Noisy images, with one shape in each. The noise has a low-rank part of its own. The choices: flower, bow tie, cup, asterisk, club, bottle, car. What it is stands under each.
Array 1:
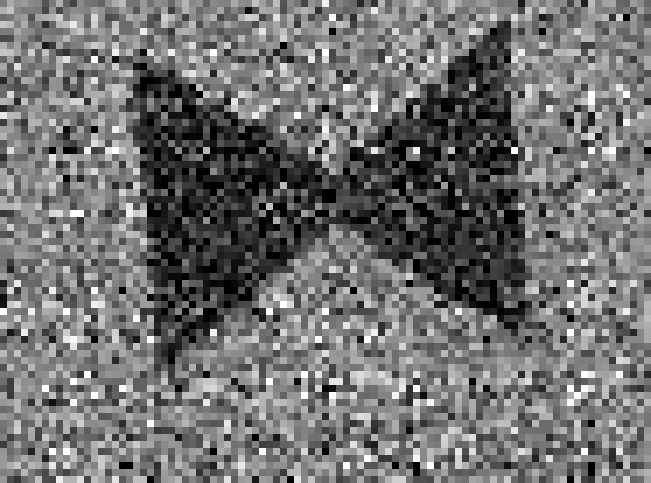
bow tie
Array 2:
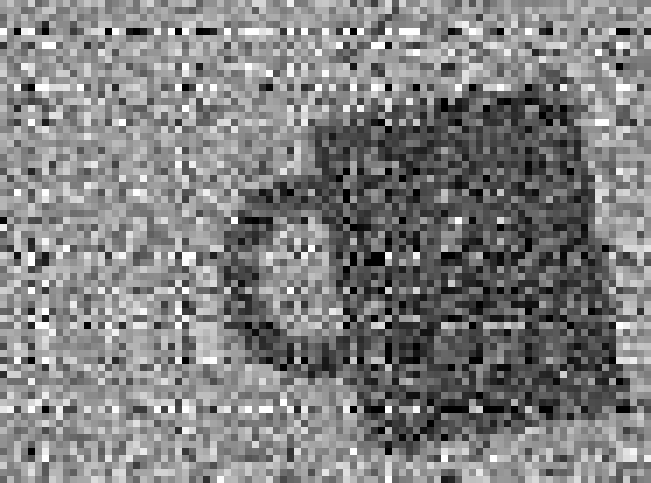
cup
